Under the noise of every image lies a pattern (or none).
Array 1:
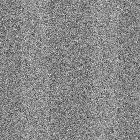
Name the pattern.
vertical stripes
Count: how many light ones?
2
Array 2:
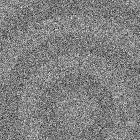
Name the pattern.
rings round one point
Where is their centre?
bottom middle
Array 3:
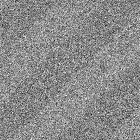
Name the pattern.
diagonal stripes
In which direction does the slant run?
bottom left to top right
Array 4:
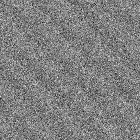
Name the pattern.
diagonal stripes
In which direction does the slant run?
top left to bottom right
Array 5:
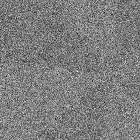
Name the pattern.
spokes from one point
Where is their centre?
middle right
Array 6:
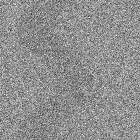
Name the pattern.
a wavy band
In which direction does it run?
top to bottom
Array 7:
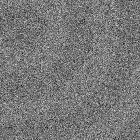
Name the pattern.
rings round one point
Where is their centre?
top left
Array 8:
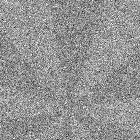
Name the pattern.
spokes from one point
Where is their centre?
bottom middle
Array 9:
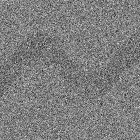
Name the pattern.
a wavy band
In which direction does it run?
left to right
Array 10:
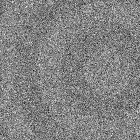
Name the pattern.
rings round one point
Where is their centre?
middle right
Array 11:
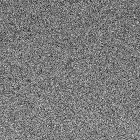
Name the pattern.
a smooth slope
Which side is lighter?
bottom
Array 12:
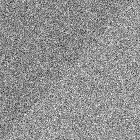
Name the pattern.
a sharp edge
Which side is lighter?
bottom right
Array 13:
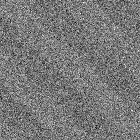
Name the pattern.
diagonal stripes
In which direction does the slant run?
top left to bottom right
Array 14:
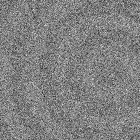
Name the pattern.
rings round one point
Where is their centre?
middle right
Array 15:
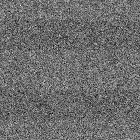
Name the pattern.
horizontal stripes
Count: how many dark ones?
2
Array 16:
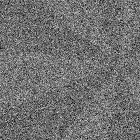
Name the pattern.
spokes from one point
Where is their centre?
middle right
